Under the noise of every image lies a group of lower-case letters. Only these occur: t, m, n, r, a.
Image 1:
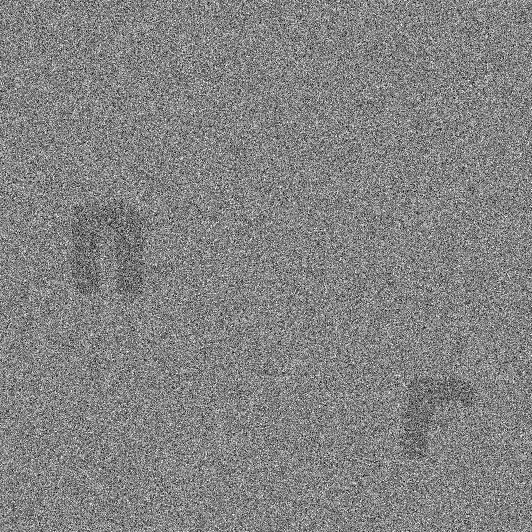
middle left: n; bottom right: r
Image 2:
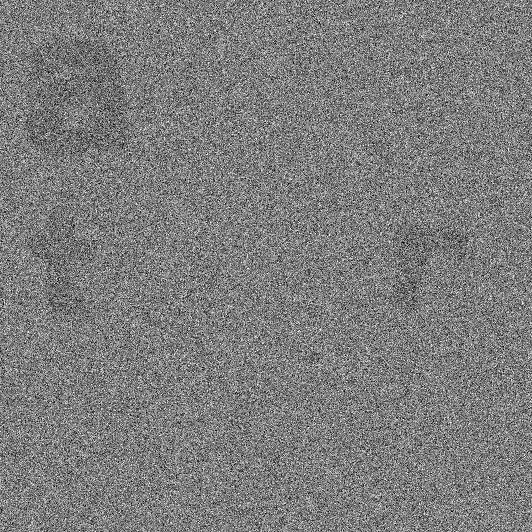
top left: a; middle left: t; middle right: r
